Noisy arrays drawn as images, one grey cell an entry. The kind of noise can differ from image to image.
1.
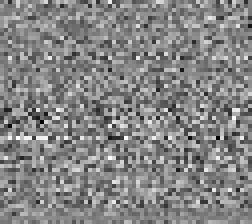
rows of uneven size
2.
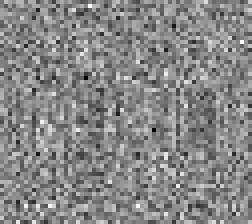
low rank plus noise
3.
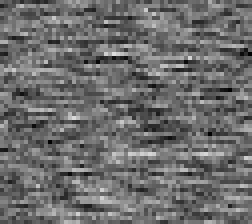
streaked along the rows
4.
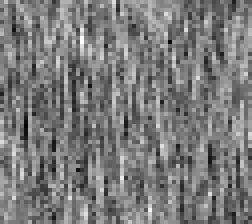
streaked along the columns
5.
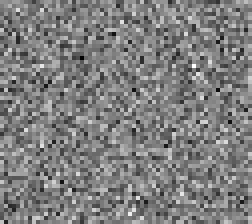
independent entries
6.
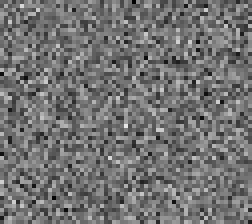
independent entries
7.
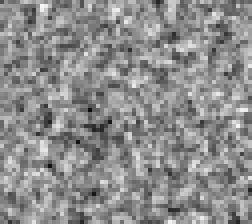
blotchy
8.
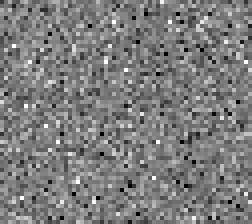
heavy tails
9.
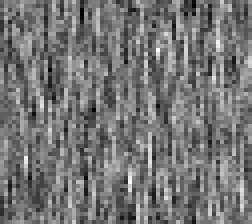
streaked along the columns
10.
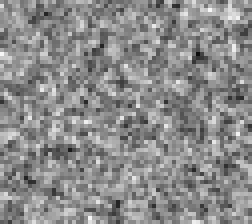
blotchy
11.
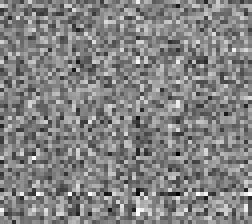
low rank plus noise
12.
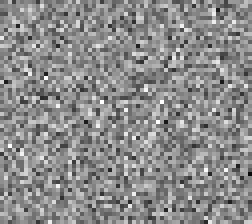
independent entries
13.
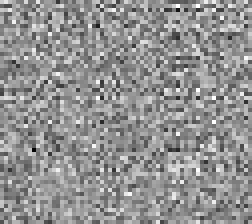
low rank plus noise
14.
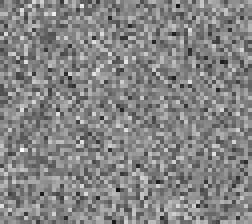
independent entries
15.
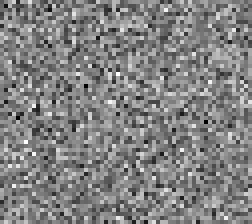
independent entries
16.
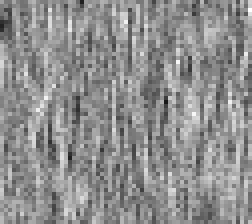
streaked along the columns
